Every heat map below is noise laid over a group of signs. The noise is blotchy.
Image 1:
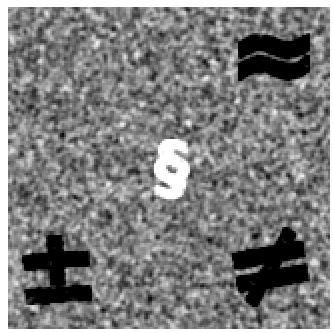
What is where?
top right: dark approximately sign; centre: light section sign; bottom left: dark plus-minus sign; bottom right: dark not-equal sign
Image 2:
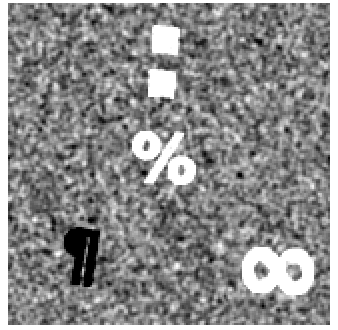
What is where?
top middle: light colon; centre: light percent sign; bottom left: dark pilcrow; bottom right: light infinity sign
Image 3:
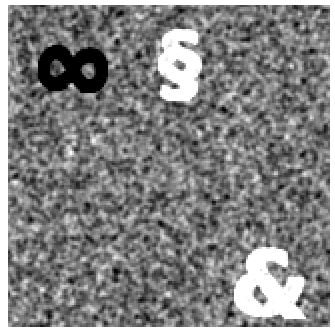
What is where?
top left: dark infinity sign; top middle: light section sign; bottom right: light ampersand
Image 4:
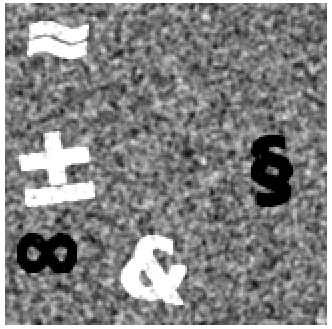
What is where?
top left: light approximately sign; middle left: light plus-minus sign; middle right: dark section sign; bottom left: dark infinity sign; bottom middle: light ampersand
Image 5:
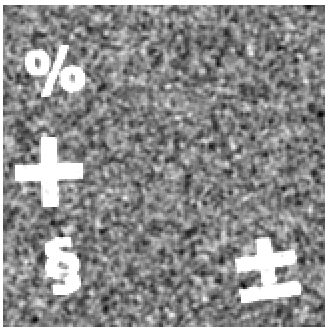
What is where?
top left: light percent sign; middle left: light plus sign; bottom left: light section sign; bottom right: light plus-minus sign
